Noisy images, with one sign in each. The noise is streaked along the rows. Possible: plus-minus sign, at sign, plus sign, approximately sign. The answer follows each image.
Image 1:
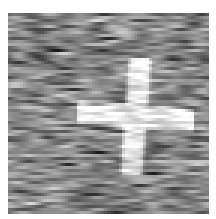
plus sign
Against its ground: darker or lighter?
lighter
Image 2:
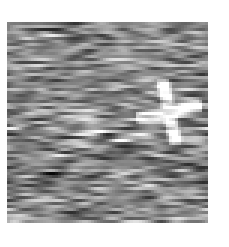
plus sign
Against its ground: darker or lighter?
lighter
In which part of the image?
middle right
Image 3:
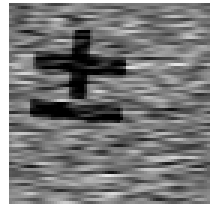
plus-minus sign
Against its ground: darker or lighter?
darker
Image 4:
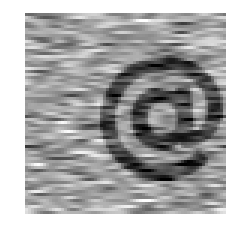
at sign
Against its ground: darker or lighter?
darker
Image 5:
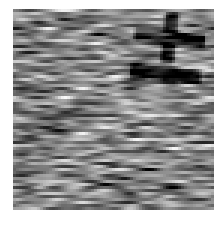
plus-minus sign
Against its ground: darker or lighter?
darker
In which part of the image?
top right
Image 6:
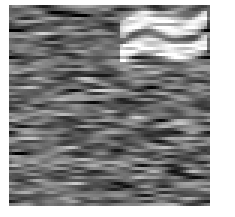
approximately sign
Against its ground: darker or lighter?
lighter
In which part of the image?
top right
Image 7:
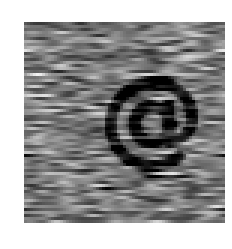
at sign
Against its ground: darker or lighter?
darker
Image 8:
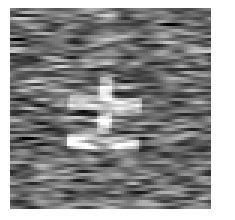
plus-minus sign
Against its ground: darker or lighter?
lighter
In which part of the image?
centre
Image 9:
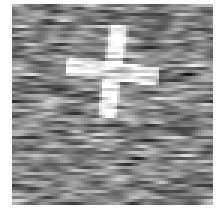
plus sign
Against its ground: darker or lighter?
lighter
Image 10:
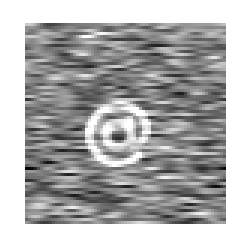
at sign
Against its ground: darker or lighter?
lighter
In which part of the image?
centre
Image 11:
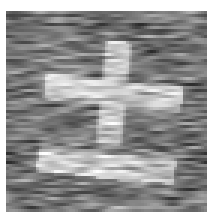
plus-minus sign
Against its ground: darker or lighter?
lighter
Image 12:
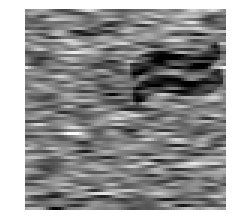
approximately sign
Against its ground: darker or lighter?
darker
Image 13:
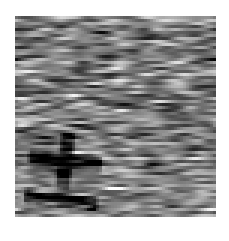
plus-minus sign
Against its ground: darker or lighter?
darker
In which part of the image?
bottom left
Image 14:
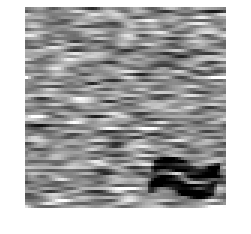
approximately sign
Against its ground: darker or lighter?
darker
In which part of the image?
bottom right
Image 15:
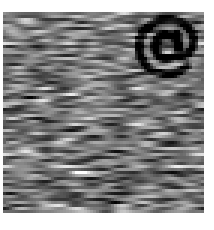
at sign
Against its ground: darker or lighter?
darker
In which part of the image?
top right
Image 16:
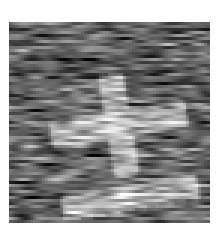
plus-minus sign
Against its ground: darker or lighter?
lighter
